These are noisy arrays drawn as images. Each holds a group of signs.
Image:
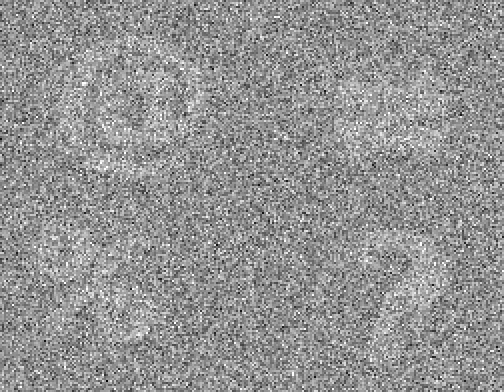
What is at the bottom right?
question mark
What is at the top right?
not-equal sign
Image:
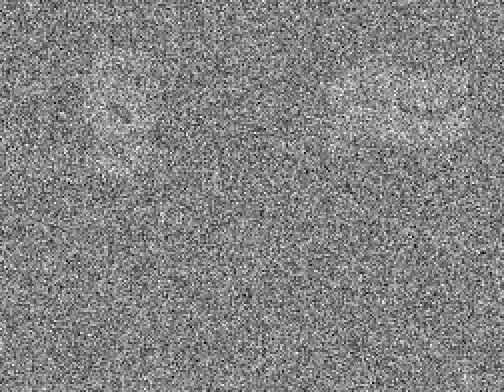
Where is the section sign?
top left
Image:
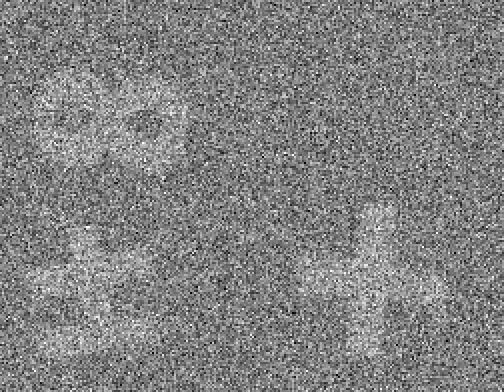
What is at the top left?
infinity sign
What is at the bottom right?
plus sign
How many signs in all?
3
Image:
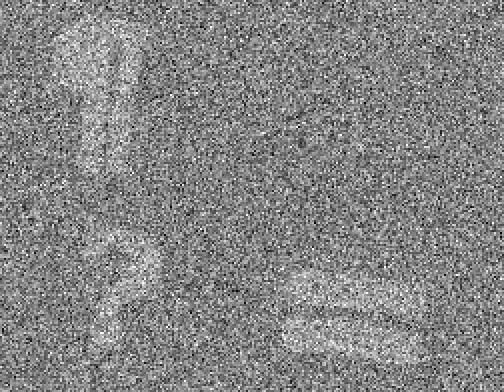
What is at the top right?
nothing
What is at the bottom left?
question mark
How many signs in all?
3
